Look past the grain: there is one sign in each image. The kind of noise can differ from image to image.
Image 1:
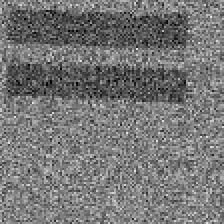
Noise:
low rank plus noise
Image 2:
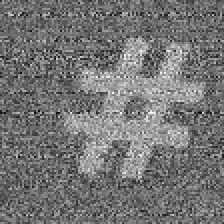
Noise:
rows of uneven size
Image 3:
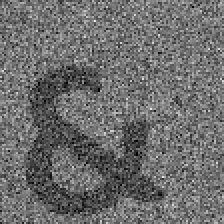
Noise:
independent entries
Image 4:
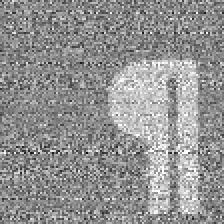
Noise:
rows of uneven size
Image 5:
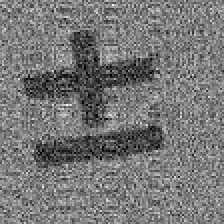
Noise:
low rank plus noise
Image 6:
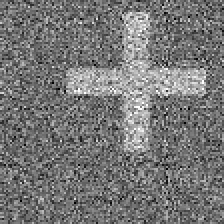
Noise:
low rank plus noise
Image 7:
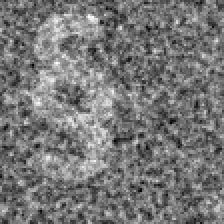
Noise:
blotchy
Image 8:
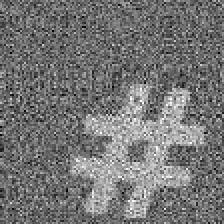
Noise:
low rank plus noise
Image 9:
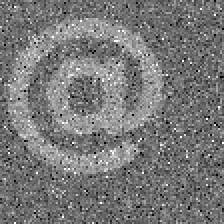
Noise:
heavy tails
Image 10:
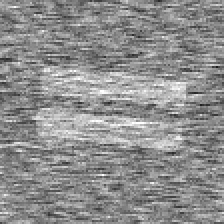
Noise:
streaked along the rows
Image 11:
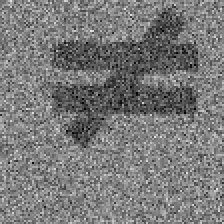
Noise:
independent entries
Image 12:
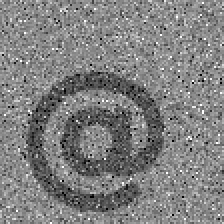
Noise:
heavy tails
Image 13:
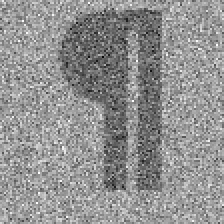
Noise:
independent entries
